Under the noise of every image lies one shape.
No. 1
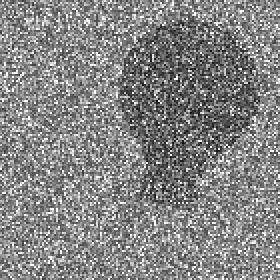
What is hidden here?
dark light bulb
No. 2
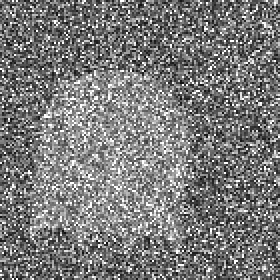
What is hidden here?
light ghost
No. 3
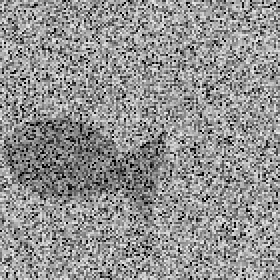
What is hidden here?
dark fish
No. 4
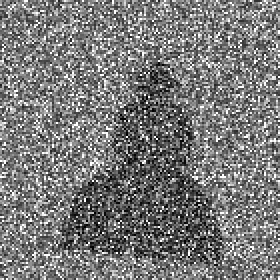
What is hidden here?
dark chess pawn
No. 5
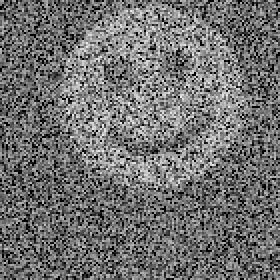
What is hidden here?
light smiling face
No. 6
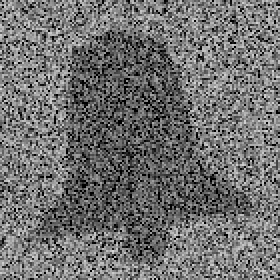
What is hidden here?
dark bell
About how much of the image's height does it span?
nearly all
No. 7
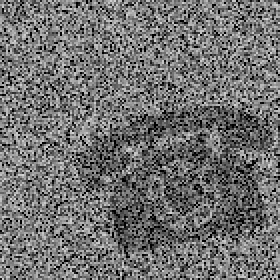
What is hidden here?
dark telephone
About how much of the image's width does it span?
two thirds
